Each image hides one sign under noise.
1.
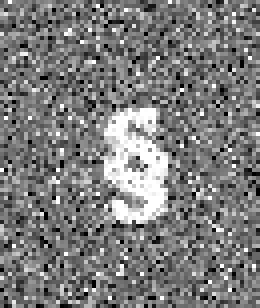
section sign
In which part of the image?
centre
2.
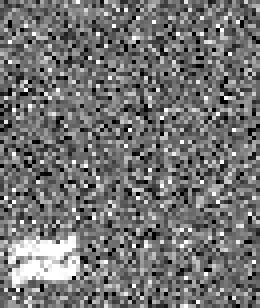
approximately sign
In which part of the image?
bottom left
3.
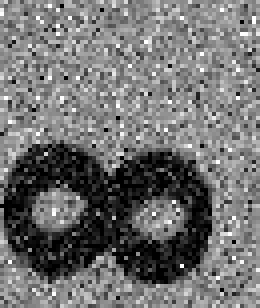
infinity sign
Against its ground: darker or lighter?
darker
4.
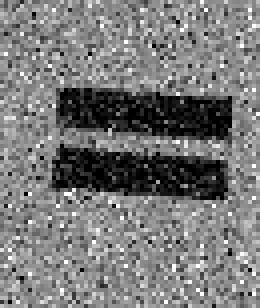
equals sign
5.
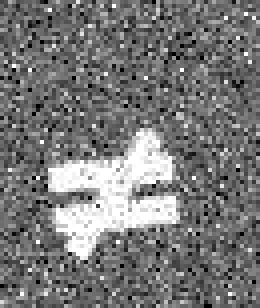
not-equal sign
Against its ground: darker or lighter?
lighter
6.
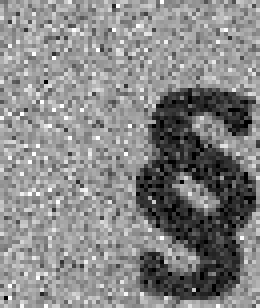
section sign
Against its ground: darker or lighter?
darker
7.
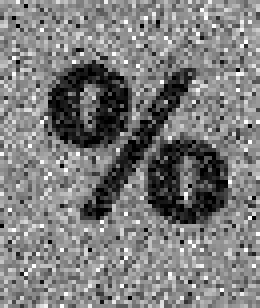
percent sign
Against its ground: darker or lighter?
darker
